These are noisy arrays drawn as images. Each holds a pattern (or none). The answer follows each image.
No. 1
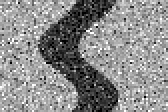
a wavy band
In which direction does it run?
top to bottom
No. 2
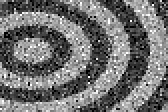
rings round one point
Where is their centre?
middle left
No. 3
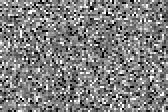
only noise
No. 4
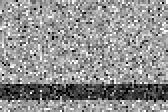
one horizontal stripe
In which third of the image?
bottom
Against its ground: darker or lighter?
darker
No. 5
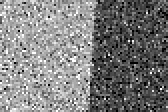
a sharp edge
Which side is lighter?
left
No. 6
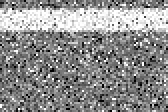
one horizontal stripe
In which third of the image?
top
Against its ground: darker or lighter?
lighter
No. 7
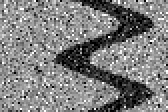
a wavy band
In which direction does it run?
top to bottom
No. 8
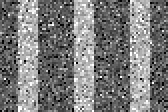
vertical stripes
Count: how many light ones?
3
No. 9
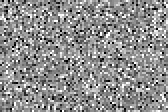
only noise
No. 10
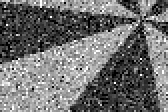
spokes from one point
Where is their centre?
top right
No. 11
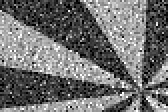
spokes from one point
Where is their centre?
bottom right
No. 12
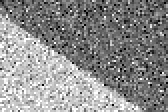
a sharp edge
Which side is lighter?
bottom left
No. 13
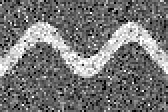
a wavy band
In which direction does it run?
left to right
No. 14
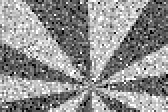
spokes from one point
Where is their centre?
bottom middle
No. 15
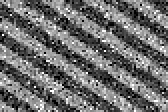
diagonal stripes
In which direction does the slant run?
top left to bottom right
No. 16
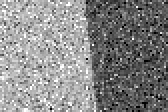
a sharp edge
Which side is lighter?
left
